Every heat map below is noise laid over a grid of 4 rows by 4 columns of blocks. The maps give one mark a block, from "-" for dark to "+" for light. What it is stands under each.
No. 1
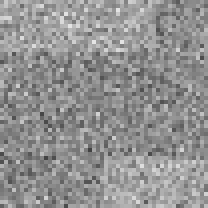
+ + + -
- - - -
- - - -
- - + +
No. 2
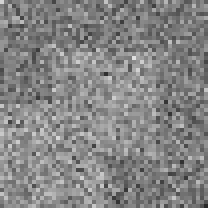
- - - -
- + + -
+ + + -
+ + - -
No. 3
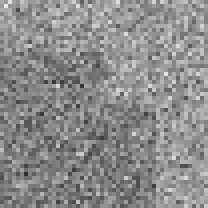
+ + + +
- - + +
- - - +
- - - +
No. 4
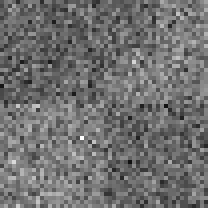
- - - +
- - + +
+ + - -
+ + - -
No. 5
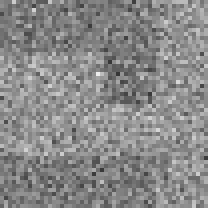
- - - +
+ + - +
+ + + +
- - - +
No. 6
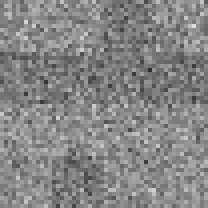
+ + - +
- - - -
+ + + +
+ - + +
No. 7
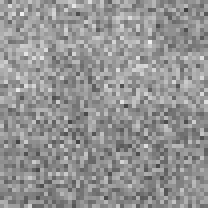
+ + + -
+ - + +
- - - -
- - - -
